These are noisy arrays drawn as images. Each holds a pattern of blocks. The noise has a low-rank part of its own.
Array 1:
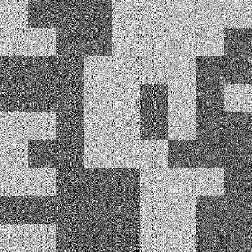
no symmetry
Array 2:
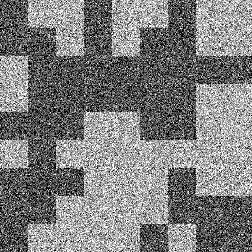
no symmetry
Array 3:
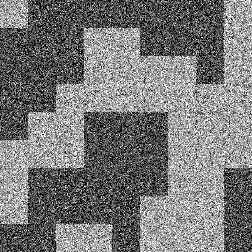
no symmetry
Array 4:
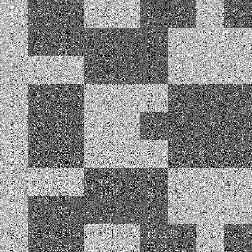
top and bottom mirror each other
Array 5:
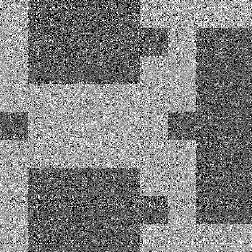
top and bottom mirror each other
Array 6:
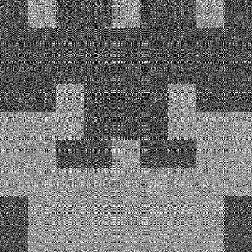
left and right mirror each other
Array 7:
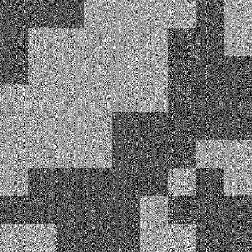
mirrored about the diagonal from the top left
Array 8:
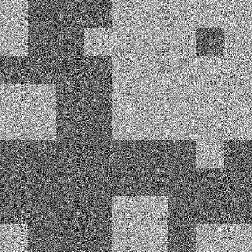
mirrored about the diagonal from the bottom left
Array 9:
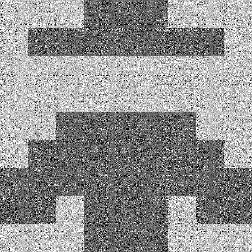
left and right mirror each other
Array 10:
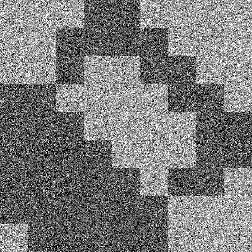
mirrored about the diagonal from the bottom left
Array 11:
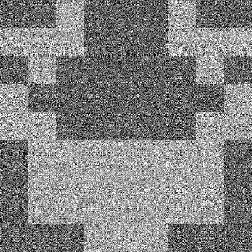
left and right mirror each other
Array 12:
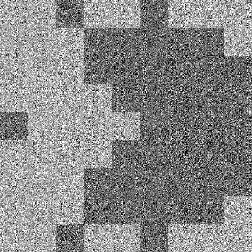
top and bottom mirror each other
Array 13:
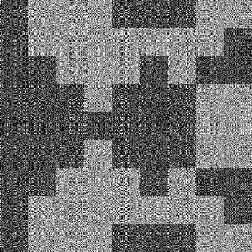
top and bottom mirror each other
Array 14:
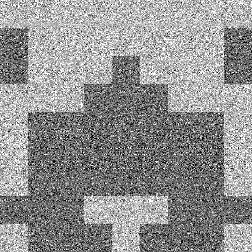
left and right mirror each other
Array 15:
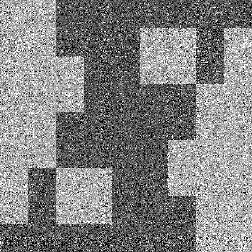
the same after a half turn
